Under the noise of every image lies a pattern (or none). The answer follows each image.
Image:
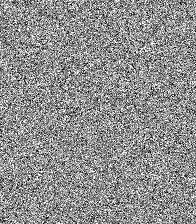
only noise
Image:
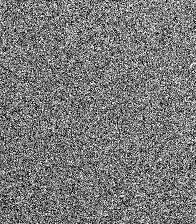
a smooth slope
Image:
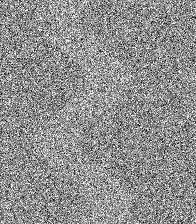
a wavy band
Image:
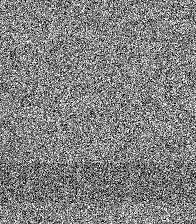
one horizontal stripe
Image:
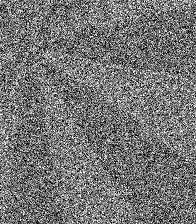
spokes from one point
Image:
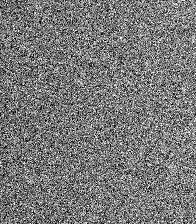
a smooth slope
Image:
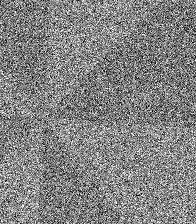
spokes from one point
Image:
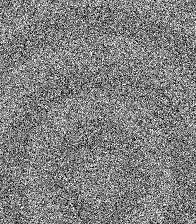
rings round one point
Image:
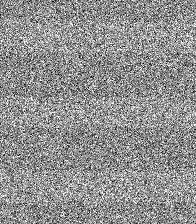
horizontal stripes
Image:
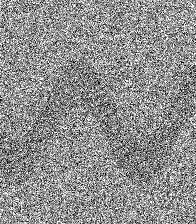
a wavy band
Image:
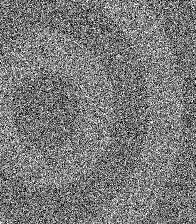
rings round one point
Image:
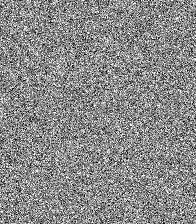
only noise
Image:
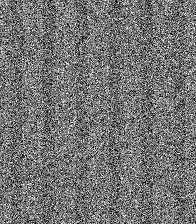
vertical stripes
